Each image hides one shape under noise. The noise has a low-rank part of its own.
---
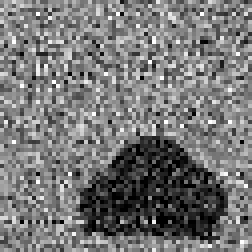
dark cloud
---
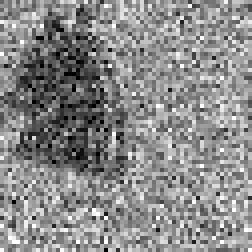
dark chess knight
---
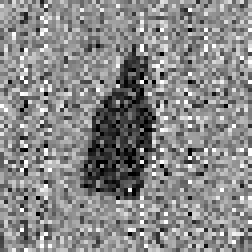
dark bottle
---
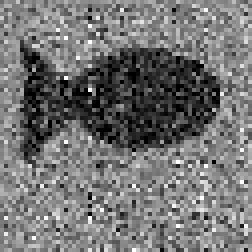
dark fish
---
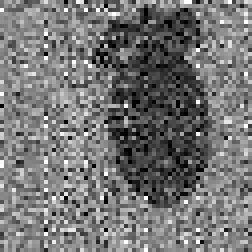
dark footprint
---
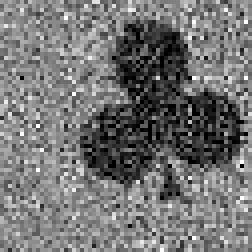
dark club
